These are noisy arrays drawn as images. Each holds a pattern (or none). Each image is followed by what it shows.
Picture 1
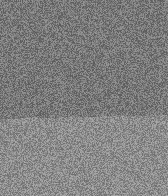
a sharp edge
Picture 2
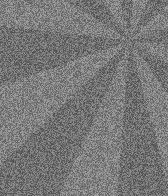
spokes from one point
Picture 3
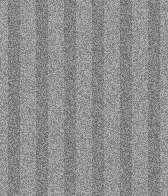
vertical stripes
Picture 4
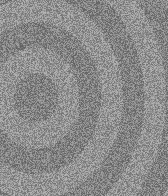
rings round one point
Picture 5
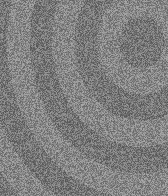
rings round one point
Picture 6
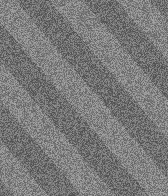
diagonal stripes
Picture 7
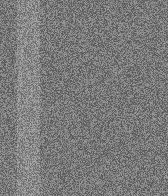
one vertical stripe
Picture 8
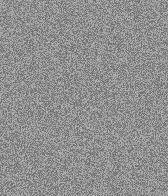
only noise
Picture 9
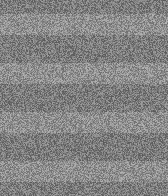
horizontal stripes
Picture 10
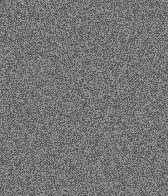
only noise
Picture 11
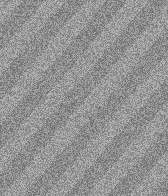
diagonal stripes
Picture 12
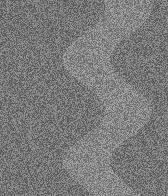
a wavy band
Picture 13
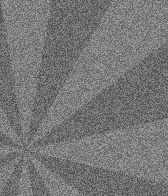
spokes from one point
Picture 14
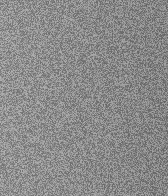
a smooth slope
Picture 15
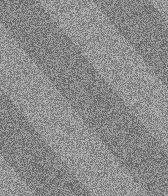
diagonal stripes
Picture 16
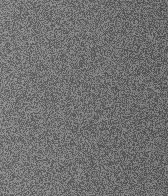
a smooth slope
